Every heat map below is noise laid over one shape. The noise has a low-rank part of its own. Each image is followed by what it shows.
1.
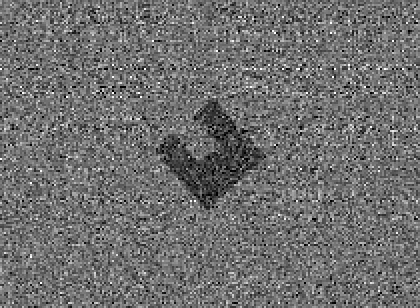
dark square with a notch, centre
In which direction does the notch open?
up and left
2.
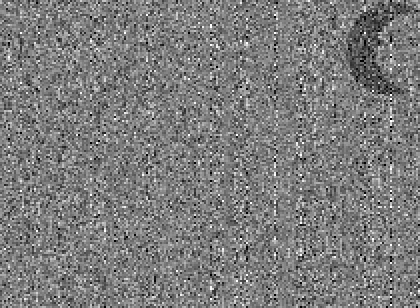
dark crescent, top right
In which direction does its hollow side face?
right
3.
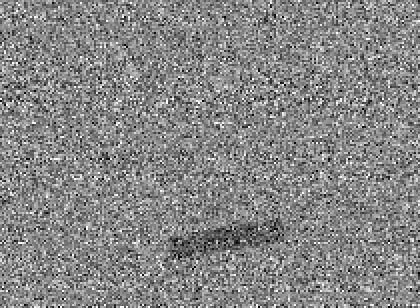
dark bar, bottom middle
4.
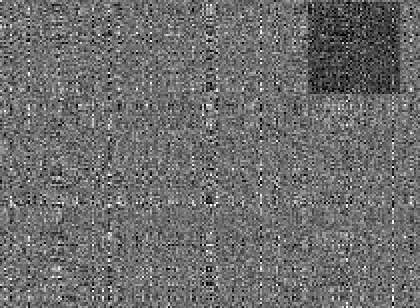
dark square, top right
